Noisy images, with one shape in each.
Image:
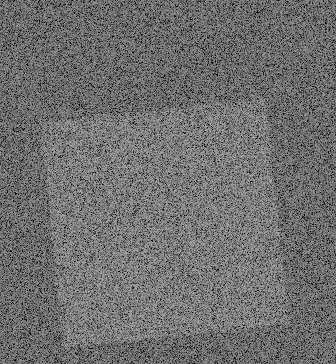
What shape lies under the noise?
square
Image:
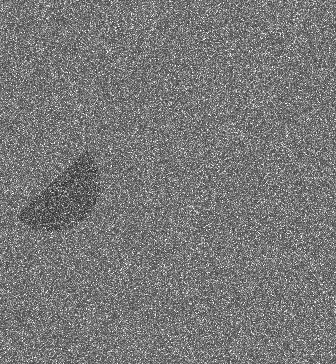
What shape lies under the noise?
half disc
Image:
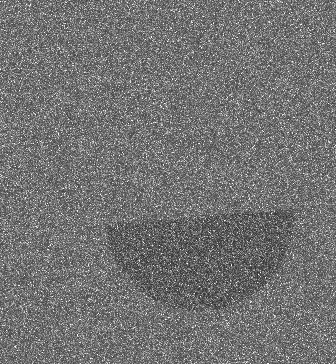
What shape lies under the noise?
half disc
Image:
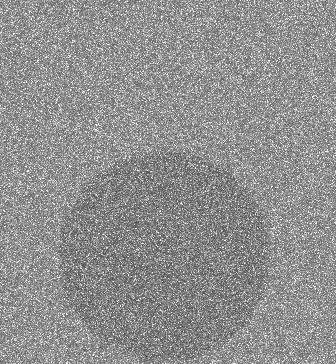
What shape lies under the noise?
disc
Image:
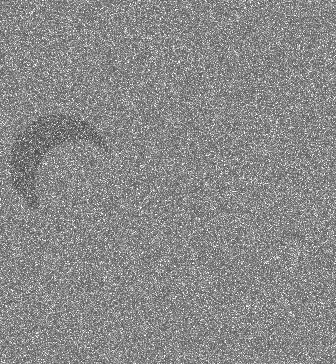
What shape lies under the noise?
crescent
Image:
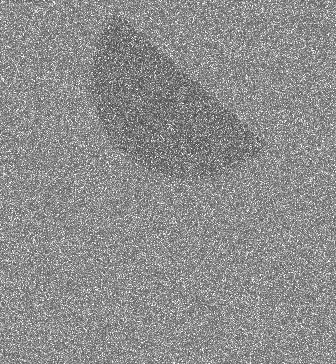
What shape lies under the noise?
half disc
